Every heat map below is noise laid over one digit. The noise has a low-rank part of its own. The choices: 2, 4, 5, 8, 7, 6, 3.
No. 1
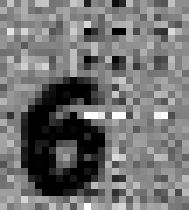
6
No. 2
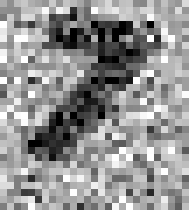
7
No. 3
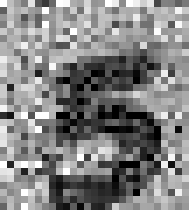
5
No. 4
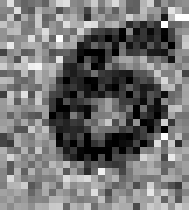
6
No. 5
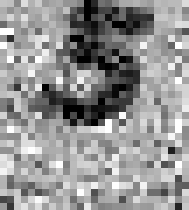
5
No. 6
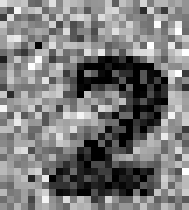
2
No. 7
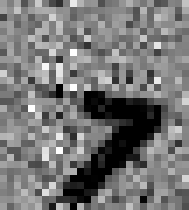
7
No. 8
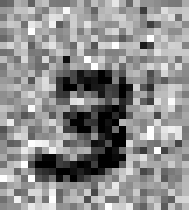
3
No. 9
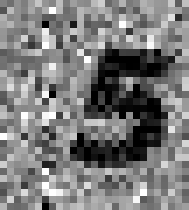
5
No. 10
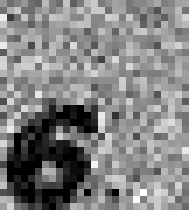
6
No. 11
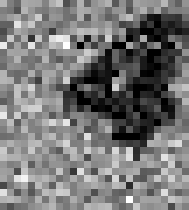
4
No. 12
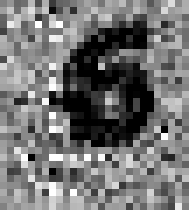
6
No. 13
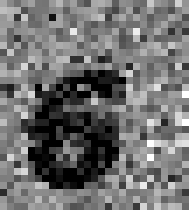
6
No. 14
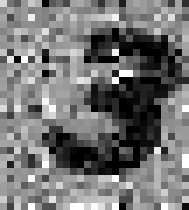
3
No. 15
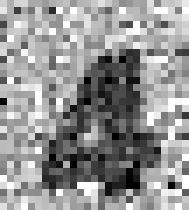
4
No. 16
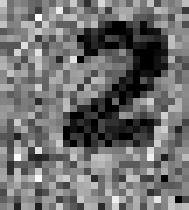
2
